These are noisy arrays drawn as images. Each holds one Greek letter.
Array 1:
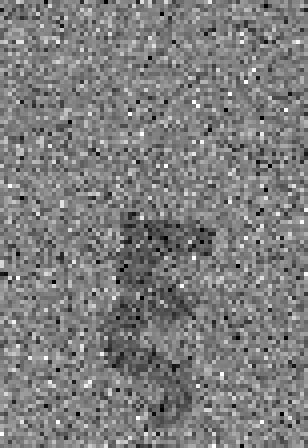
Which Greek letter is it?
xi
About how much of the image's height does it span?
half
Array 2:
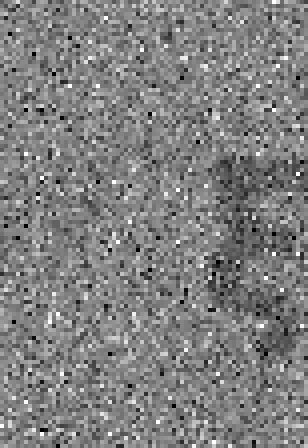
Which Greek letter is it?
xi
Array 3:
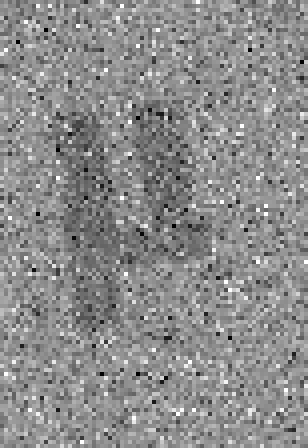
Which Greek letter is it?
mu
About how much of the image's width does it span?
half
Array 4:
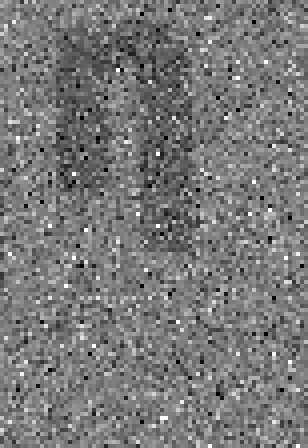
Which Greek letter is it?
eta
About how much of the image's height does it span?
half
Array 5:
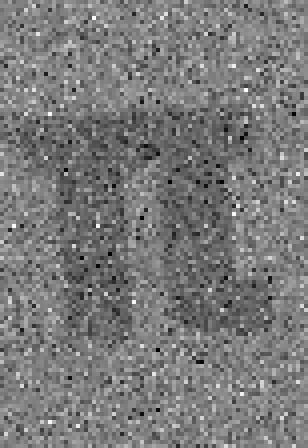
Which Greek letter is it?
pi
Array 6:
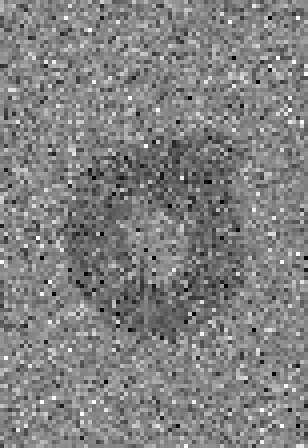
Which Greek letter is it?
sigma
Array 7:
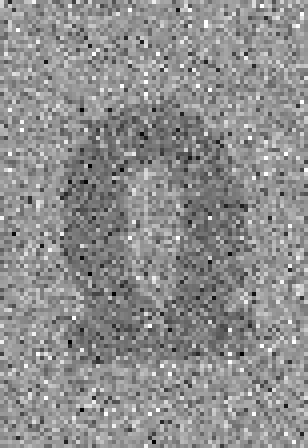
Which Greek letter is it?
omega
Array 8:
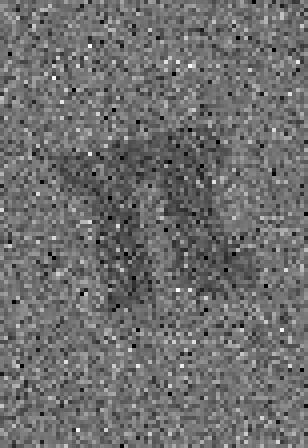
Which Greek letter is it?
pi
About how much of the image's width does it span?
two thirds
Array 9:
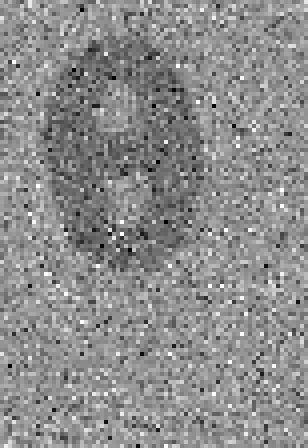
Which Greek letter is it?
theta
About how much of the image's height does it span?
half
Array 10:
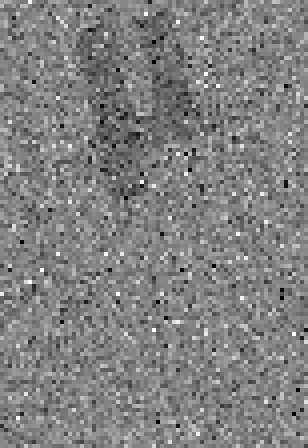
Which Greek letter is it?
mu
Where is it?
top middle
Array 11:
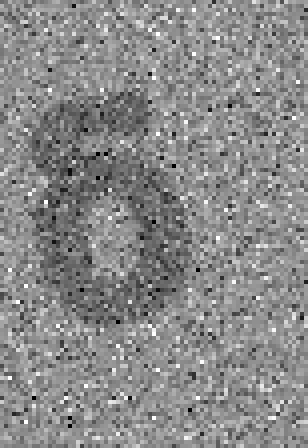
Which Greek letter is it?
delta
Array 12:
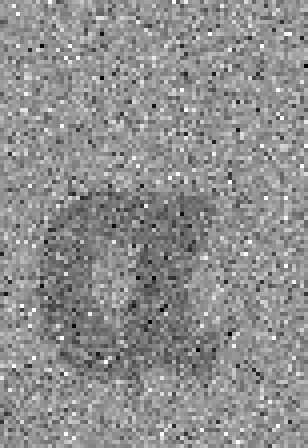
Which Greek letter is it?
alpha
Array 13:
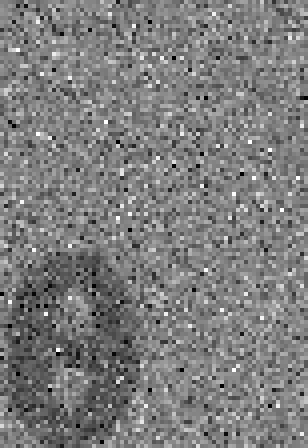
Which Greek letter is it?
theta
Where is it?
bottom left
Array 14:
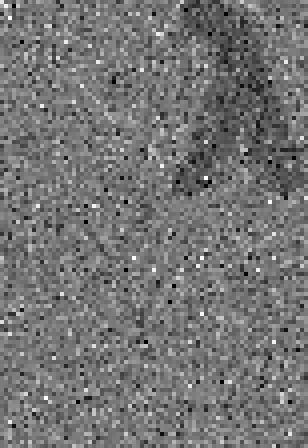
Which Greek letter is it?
lambda
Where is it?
top right
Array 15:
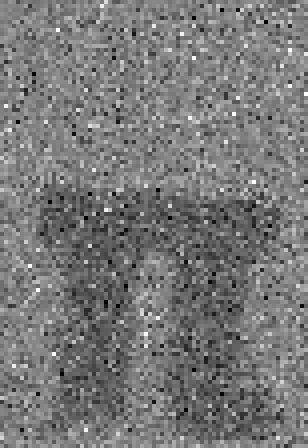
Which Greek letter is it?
pi
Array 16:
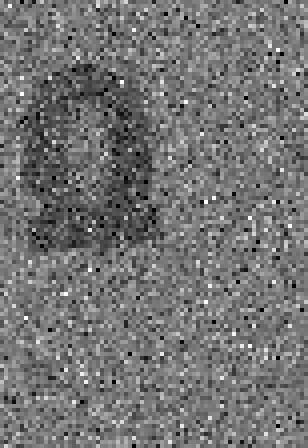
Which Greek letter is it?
omega
